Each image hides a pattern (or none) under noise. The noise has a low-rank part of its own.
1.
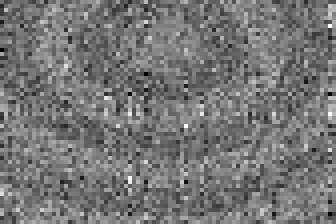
rings round one point
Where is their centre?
top middle
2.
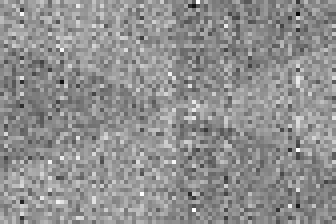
spokes from one point
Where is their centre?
centre
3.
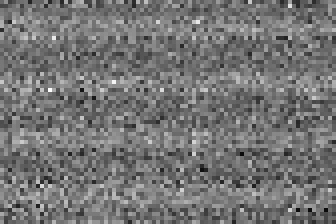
horizontal stripes
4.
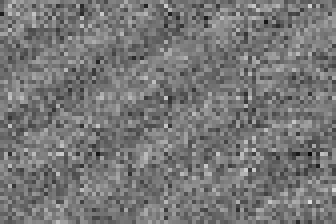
diagonal stripes
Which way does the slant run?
bottom left to top right
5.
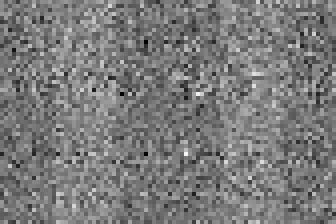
vertical stripes
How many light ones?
2
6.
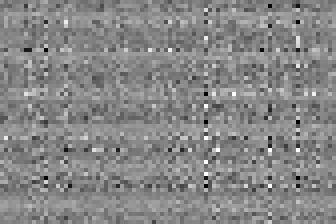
horizontal stripes
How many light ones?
6
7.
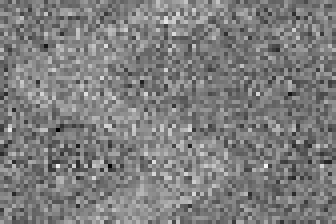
a wavy band
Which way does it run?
top to bottom
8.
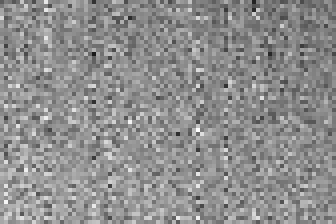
a smooth slope
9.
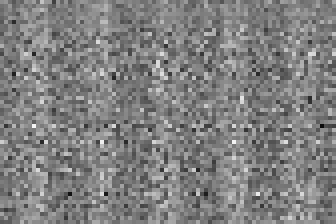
vertical stripes
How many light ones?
5
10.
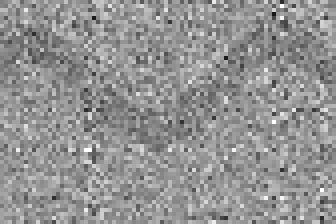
a wavy band
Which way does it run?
left to right
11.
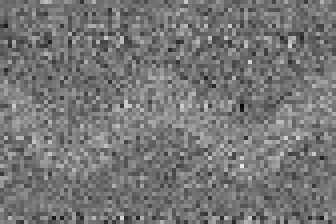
a wavy band
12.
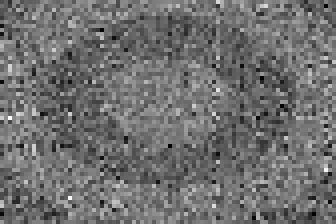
rings round one point
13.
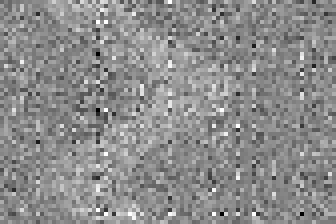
a wavy band
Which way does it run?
top to bottom
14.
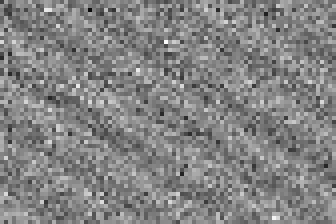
diagonal stripes
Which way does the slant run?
top left to bottom right
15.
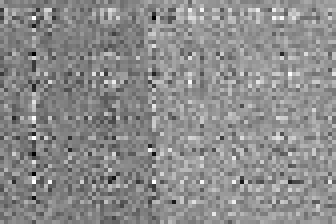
a sharp edge
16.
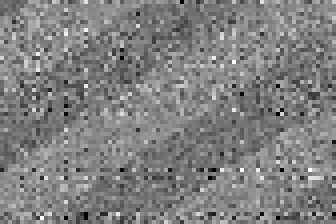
diagonal stripes
